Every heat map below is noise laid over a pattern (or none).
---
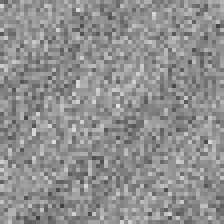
diagonal stripes
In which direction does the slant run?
bottom left to top right
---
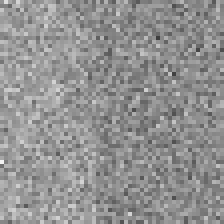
a sharp edge
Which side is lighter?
left
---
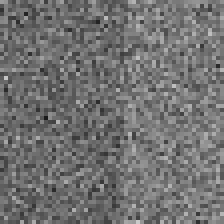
a sharp edge
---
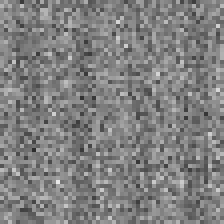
vertical stripes
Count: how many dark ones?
4
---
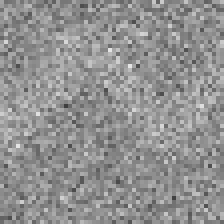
a wavy band
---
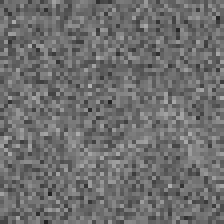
a wavy band
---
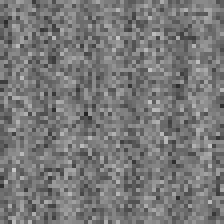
vertical stripes
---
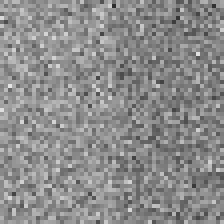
a sharp edge
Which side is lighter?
left
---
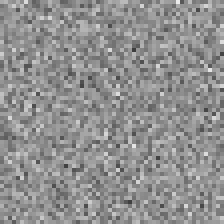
only noise
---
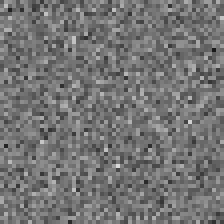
only noise
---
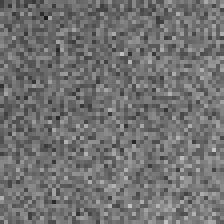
a smooth slope
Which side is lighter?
bottom right
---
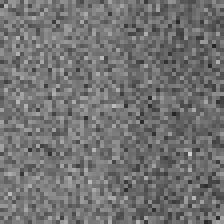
a sharp edge
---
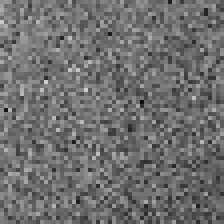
a smooth slope
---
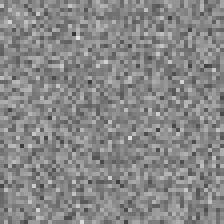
only noise
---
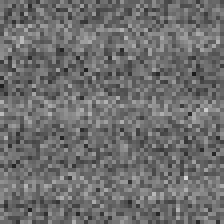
horizontal stripes
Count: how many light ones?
3
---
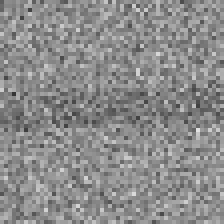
one horizontal stripe
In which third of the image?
middle
